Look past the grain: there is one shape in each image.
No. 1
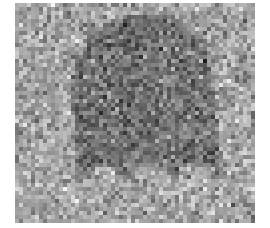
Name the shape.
ghost
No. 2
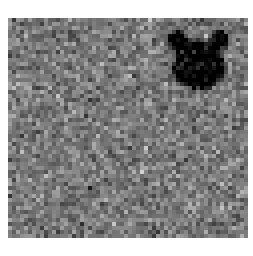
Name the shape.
bear's head
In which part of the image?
top right
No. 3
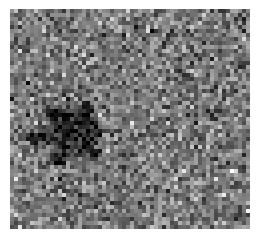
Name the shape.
turtle
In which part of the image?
middle left
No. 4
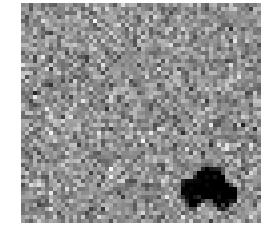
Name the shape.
car
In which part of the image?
bottom right
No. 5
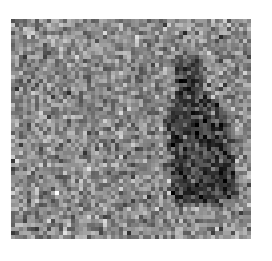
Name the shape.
bottle
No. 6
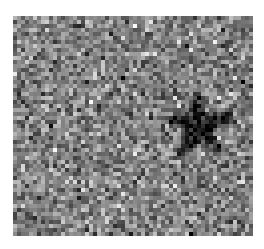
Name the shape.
star
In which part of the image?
middle right
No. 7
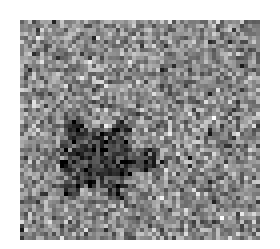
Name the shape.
turtle
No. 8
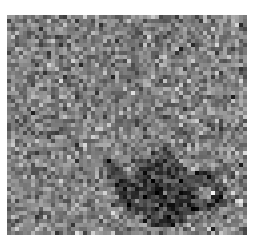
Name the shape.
teapot
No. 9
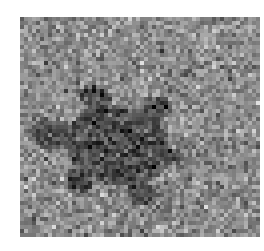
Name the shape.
turtle
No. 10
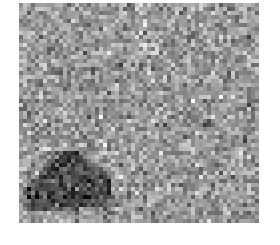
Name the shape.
cloud
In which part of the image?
bottom left
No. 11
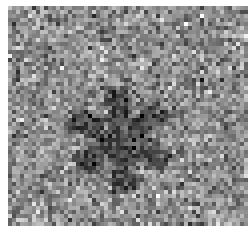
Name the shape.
asterisk
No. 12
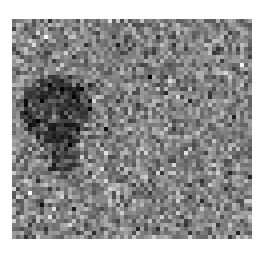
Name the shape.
light bulb
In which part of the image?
middle left
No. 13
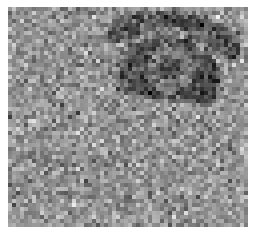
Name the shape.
telephone
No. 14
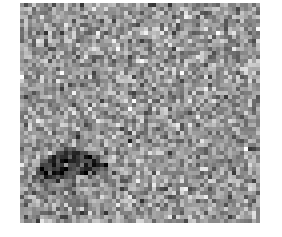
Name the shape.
umbrella
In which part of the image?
bottom left
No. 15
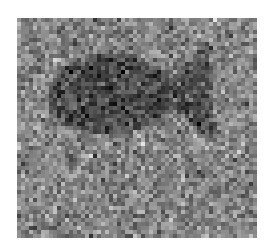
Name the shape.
fish
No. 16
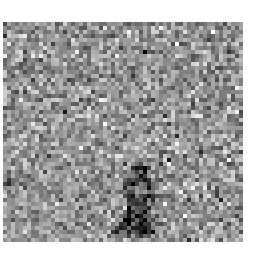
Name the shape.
chess bishop
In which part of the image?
bottom middle
